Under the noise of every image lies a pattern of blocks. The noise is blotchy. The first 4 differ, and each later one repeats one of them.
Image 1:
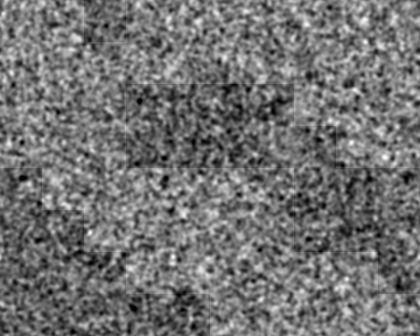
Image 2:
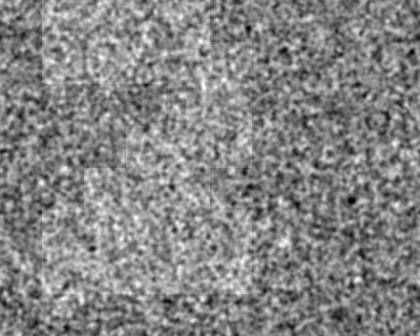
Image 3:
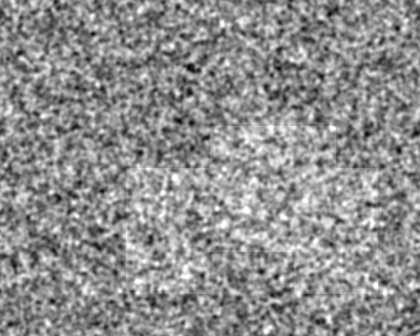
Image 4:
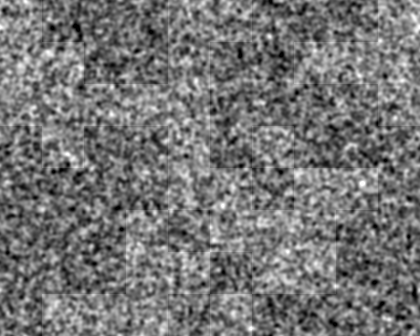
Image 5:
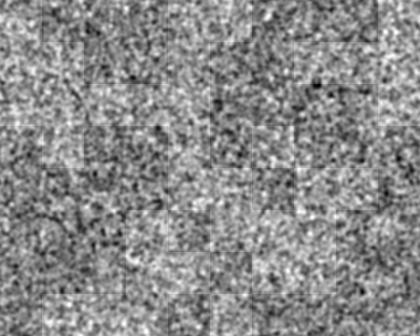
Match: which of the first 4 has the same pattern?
4
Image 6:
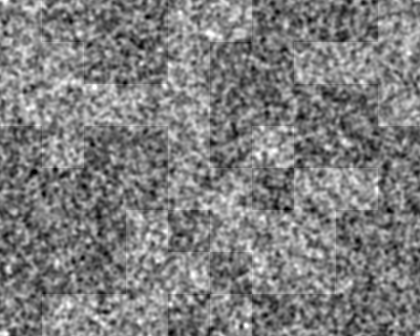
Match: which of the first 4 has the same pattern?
4
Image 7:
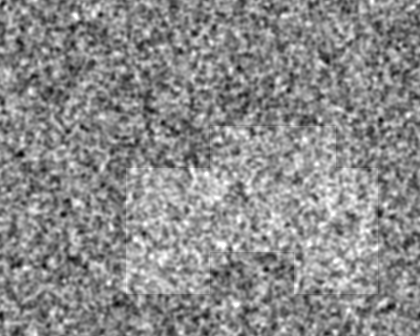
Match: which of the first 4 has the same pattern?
3
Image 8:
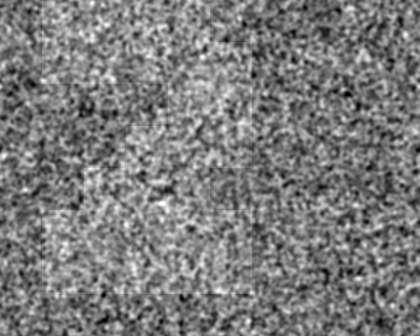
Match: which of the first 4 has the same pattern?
2
